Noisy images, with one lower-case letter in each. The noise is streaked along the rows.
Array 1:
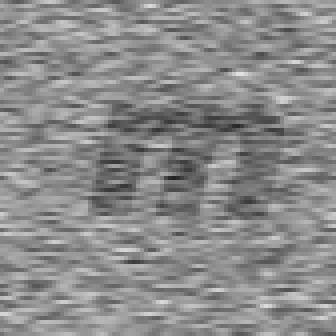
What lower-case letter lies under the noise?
m
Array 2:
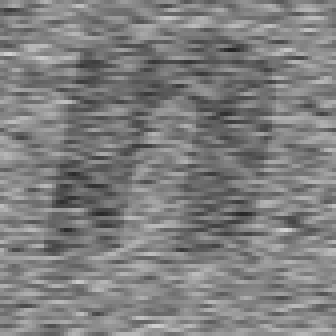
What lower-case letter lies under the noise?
n
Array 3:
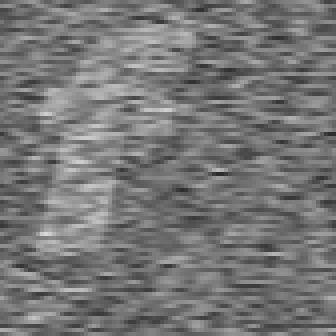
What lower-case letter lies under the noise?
f
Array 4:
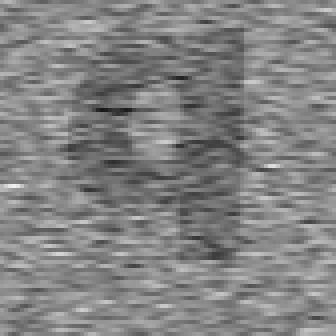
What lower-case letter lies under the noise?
q
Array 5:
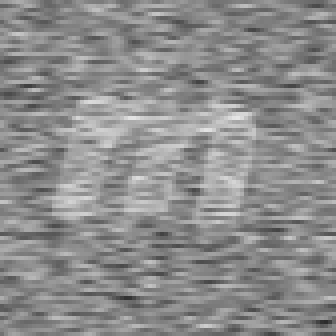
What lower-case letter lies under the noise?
m
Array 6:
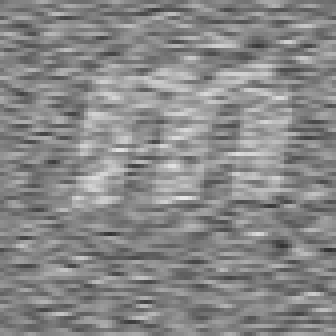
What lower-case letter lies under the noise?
m
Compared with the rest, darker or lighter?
lighter
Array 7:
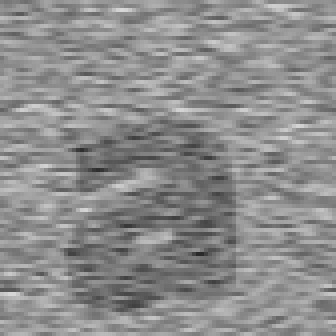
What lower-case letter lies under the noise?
a
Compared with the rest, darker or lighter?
darker
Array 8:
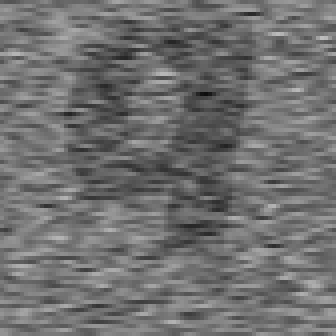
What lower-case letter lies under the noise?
q
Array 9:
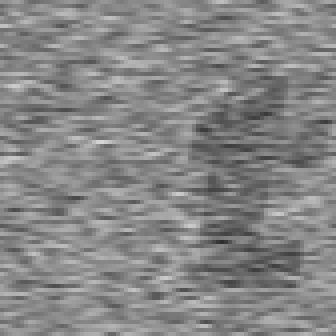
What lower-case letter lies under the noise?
t
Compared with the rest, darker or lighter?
darker
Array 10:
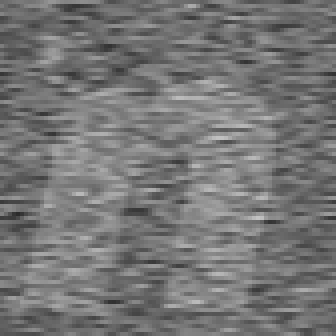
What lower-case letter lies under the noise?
n
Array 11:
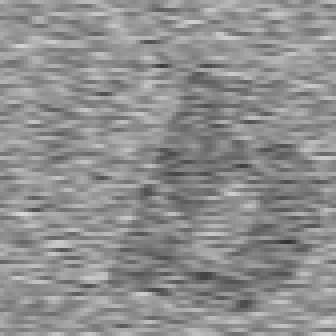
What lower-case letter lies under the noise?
b
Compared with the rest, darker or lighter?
darker
